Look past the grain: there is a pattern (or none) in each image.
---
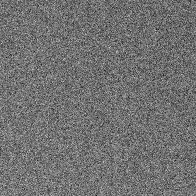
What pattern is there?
a smooth slope
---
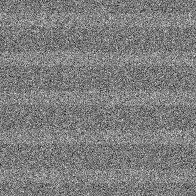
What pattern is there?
horizontal stripes
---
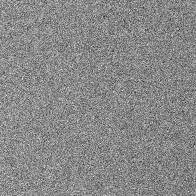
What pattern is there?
a smooth slope
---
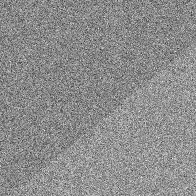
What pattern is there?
a sharp edge
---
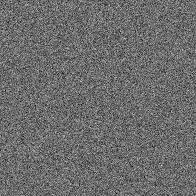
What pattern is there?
only noise
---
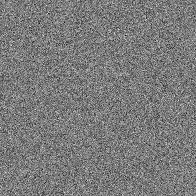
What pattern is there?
only noise
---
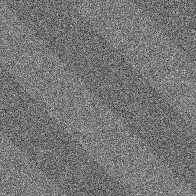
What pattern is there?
diagonal stripes
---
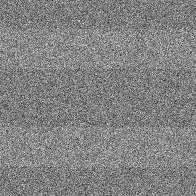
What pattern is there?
horizontal stripes
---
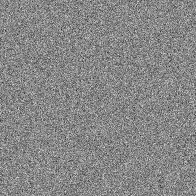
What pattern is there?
only noise
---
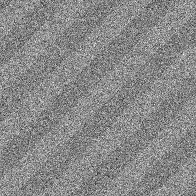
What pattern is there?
diagonal stripes
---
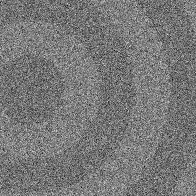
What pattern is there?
rings round one point
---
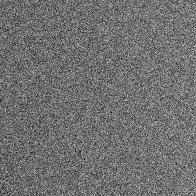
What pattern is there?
a smooth slope
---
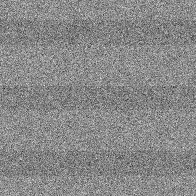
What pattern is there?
horizontal stripes
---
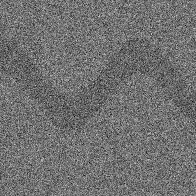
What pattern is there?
a wavy band
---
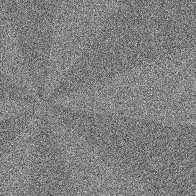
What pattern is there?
spokes from one point
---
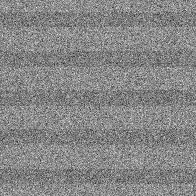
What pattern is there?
horizontal stripes
